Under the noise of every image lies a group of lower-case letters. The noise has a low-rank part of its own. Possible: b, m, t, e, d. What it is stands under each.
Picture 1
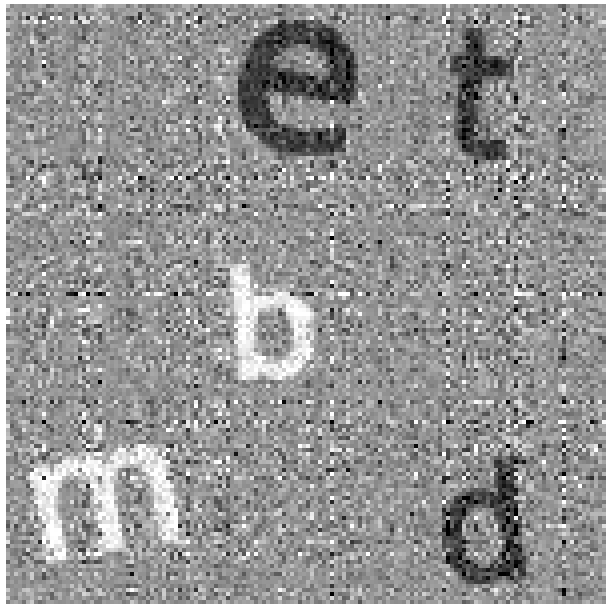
top middle: dark e; top right: dark t; centre: light b; bottom left: light m; bottom right: dark d
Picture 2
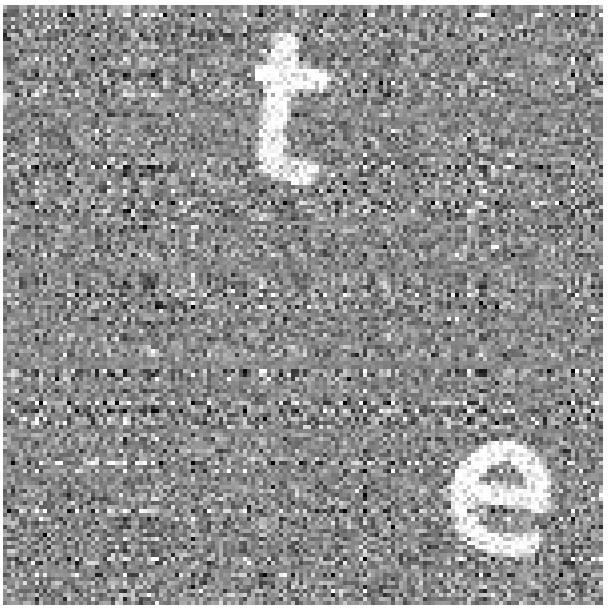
top middle: light t; bottom right: light e
